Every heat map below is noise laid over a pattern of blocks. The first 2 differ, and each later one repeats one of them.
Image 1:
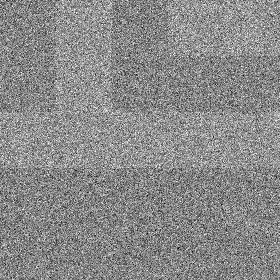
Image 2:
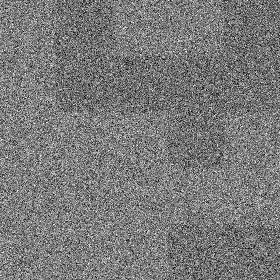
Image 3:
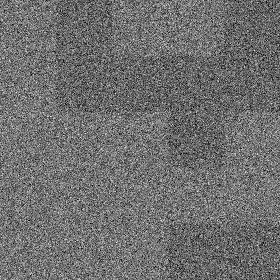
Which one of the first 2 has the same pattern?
2
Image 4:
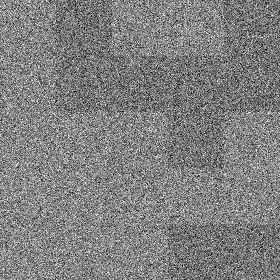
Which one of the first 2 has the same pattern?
2
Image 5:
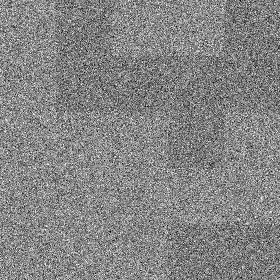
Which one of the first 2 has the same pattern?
2
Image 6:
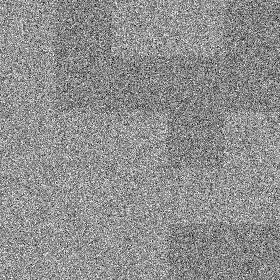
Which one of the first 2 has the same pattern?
2
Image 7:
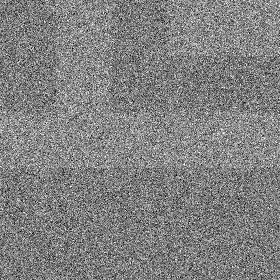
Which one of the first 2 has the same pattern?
1
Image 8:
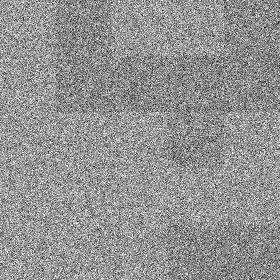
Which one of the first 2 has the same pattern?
2
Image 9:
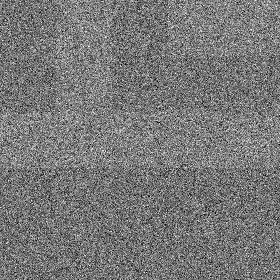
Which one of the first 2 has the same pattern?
1
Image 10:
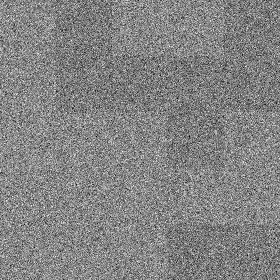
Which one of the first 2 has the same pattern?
2
